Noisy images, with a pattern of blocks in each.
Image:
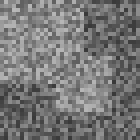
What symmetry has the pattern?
mirrored about the diagonal from the top left
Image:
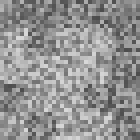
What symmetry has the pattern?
mirrored about the diagonal from the bottom left
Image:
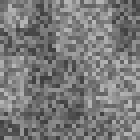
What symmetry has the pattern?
no symmetry
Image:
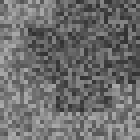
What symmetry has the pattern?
mirrored about the diagonal from the bottom left
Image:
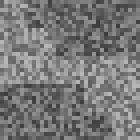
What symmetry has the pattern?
the same after a half turn
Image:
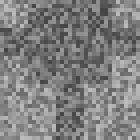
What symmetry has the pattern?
left and right mirror each other
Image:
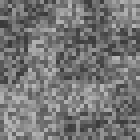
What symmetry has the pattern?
mirrored about the diagonal from the bottom left
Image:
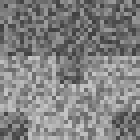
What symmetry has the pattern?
left and right mirror each other
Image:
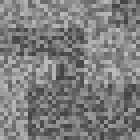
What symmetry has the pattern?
no symmetry
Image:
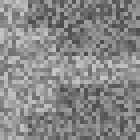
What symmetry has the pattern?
top and bottom mirror each other
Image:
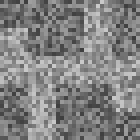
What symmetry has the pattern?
the same after a half turn
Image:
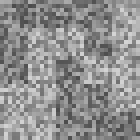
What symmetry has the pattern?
no symmetry
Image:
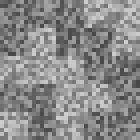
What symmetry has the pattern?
mirrored about the diagonal from the bottom left
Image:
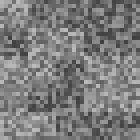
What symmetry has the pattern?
no symmetry
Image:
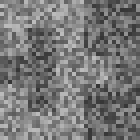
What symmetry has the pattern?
top and bottom mirror each other
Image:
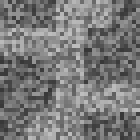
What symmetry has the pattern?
the same after a half turn
